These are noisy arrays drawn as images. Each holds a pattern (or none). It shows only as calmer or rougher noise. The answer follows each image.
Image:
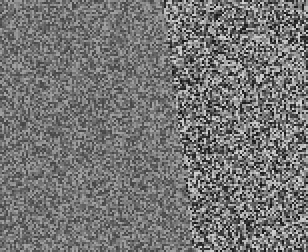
a sharp edge
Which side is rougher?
right
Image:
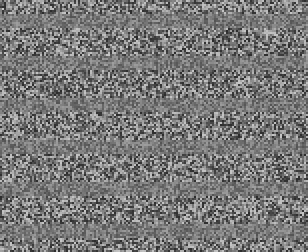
horizontal stripes
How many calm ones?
6
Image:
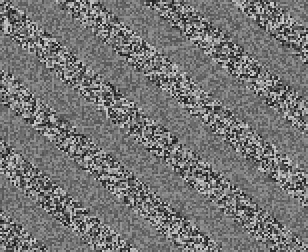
diagonal stripes
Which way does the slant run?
top left to bottom right
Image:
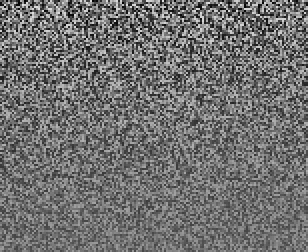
a smooth slope
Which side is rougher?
top
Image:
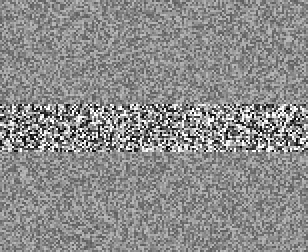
one horizontal stripe
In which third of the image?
middle
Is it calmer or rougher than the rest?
rougher
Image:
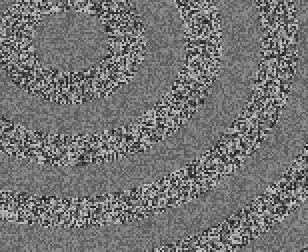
rings round one point
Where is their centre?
top left
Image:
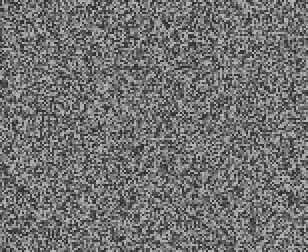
only noise
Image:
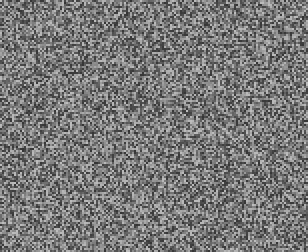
only noise
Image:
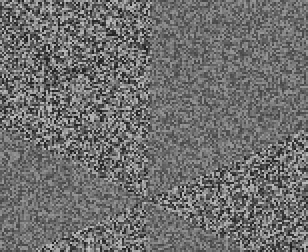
spokes from one point
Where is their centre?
bottom middle
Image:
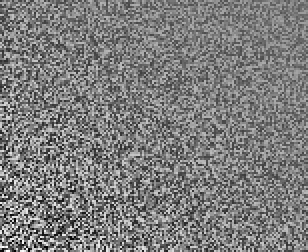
a smooth slope
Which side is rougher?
bottom left
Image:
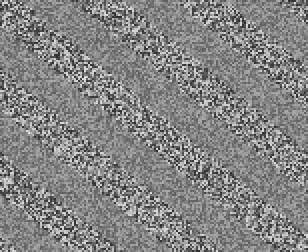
diagonal stripes
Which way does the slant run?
top left to bottom right
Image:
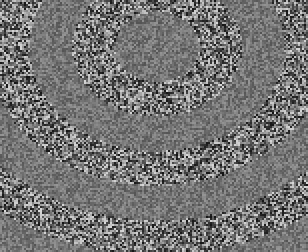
rings round one point
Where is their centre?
top middle
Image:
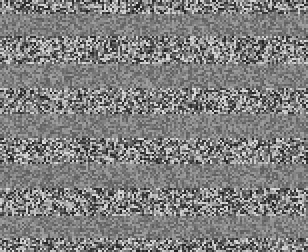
horizontal stripes
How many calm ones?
5
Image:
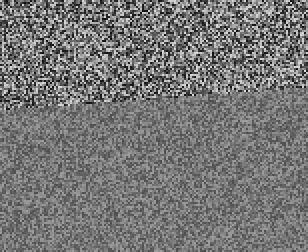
a sharp edge
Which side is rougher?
top
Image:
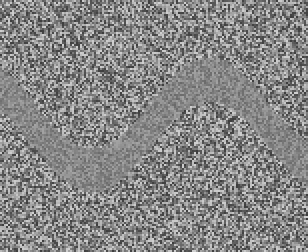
a wavy band
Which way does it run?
left to right
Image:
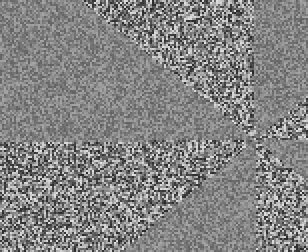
spokes from one point
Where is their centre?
middle right
